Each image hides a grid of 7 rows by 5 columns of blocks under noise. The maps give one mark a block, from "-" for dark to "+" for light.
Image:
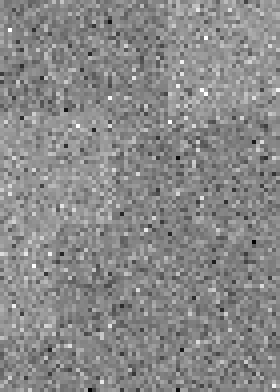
- - - + +
- - - + +
+ + - - -
+ + - - -
+ - - - -
+ - - - -
- - - - -
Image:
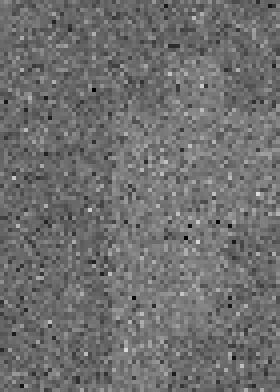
- - - - -
- - - + -
- - + + +
- - + + +
- - + + -
- - + + -
- - + - -
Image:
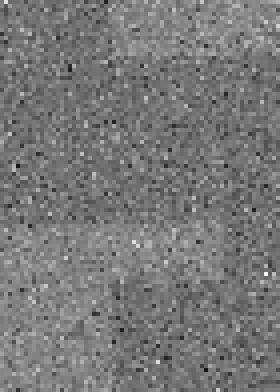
- - + + +
- - - - -
- - - - -
- - - - -
+ + + + -
+ + - - -
+ + - - -
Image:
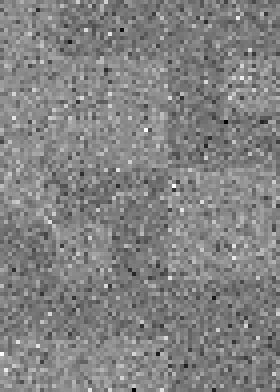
+ - - - -
+ + + - +
+ + + - -
+ - - + +
- + - + +
- - - - -
+ + + - -
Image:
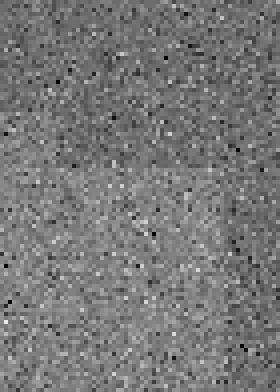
- - - - -
- - - - -
+ - - - -
+ + + + -
+ + + + -
+ + + + -
+ + + + -
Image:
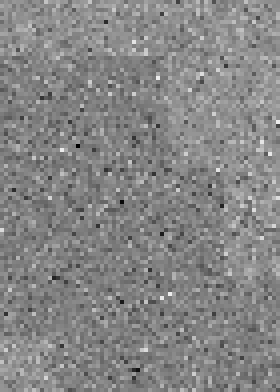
+ + + + +
- - - + +
- - - + +
- - - - +
- - - - +
- - - - -
+ - - - -
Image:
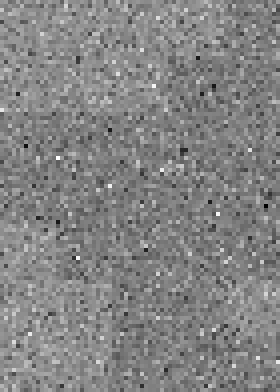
+ + + + -
+ + + - -
- - - - -
- - - - -
+ - - - -
+ + - - +
+ + - - -
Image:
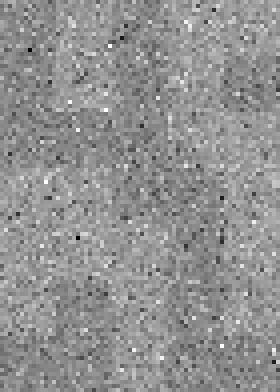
- + - + +
- + - + -
- - - + +
+ + - - +
+ + + - +
+ - + - +
- - + - -
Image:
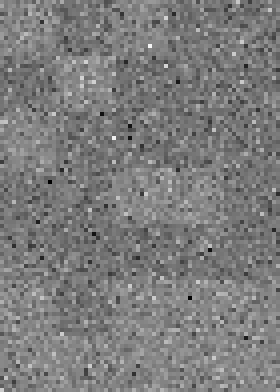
+ - + - -
- + - - -
+ - - - -
- - + + -
- - - - -
+ - + + +
+ + + + +
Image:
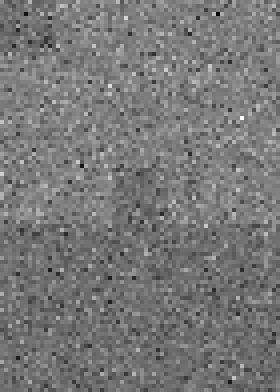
- + + + +
+ + + + +
+ + + + +
+ + - + +
- - - - -
- - - - -
- - - - -
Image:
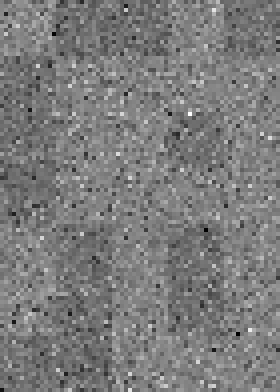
+ - - + -
- + + + +
- + + - +
- + + + +
+ - + - +
+ - + - +
- - + + +
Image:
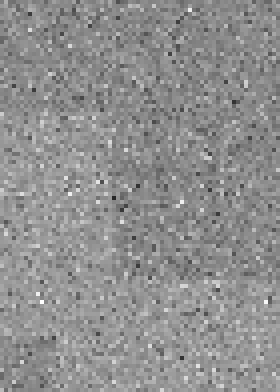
- - - - -
- - - - -
+ + - - -
+ + - - -
+ + - - -
+ + + + +
- + + + +
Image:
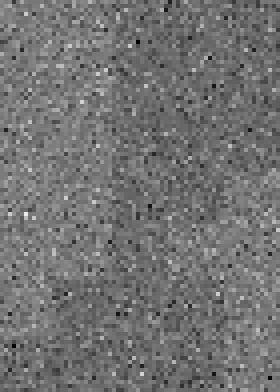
+ + - - -
+ + - - -
+ + - - -
+ + - - +
+ + - + +
+ - - - +
- - - - +
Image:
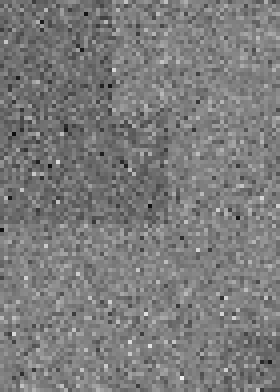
- - + + +
- - + + +
- - - + +
- - - + +
+ + + + +
+ + + + +
+ + + + -
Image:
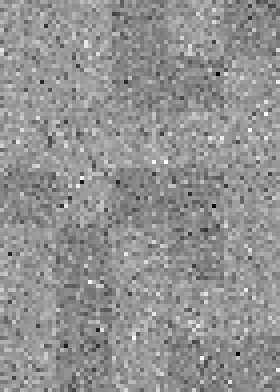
+ + - + -
+ + - - +
+ + + + +
- + - - +
+ - + - +
+ - + + +
+ - + - -
